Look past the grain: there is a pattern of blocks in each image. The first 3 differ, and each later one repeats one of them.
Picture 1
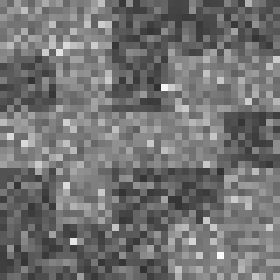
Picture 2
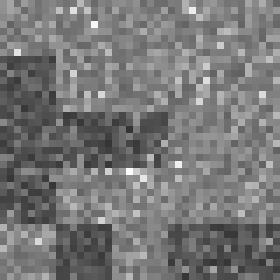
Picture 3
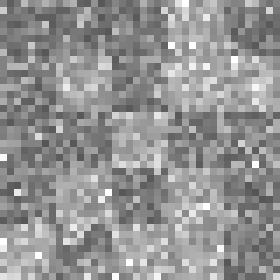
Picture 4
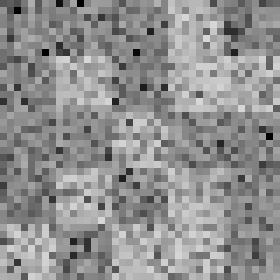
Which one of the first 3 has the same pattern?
3
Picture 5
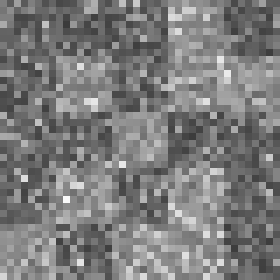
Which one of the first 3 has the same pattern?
3
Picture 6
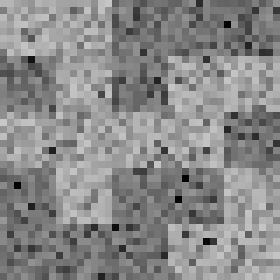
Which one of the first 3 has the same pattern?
1
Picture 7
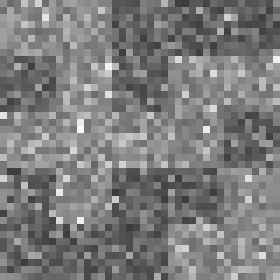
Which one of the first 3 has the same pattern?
1
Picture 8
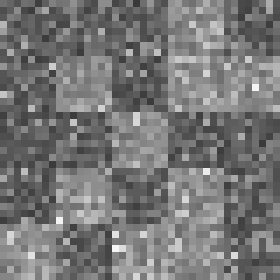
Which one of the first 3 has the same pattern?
3
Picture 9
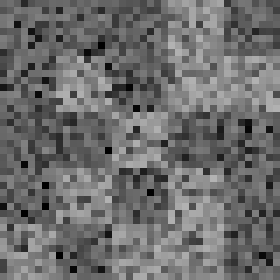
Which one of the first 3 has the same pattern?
3
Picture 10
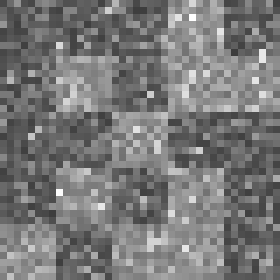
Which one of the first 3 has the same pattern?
3
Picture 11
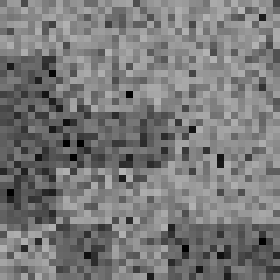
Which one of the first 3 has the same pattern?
2
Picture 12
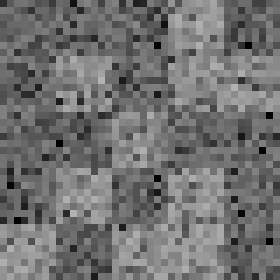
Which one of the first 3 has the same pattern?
3
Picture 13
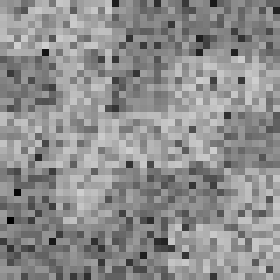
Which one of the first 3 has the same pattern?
1
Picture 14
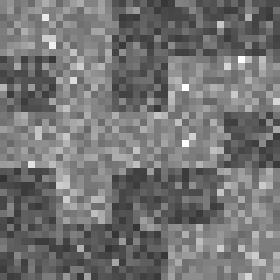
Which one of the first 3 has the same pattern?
1
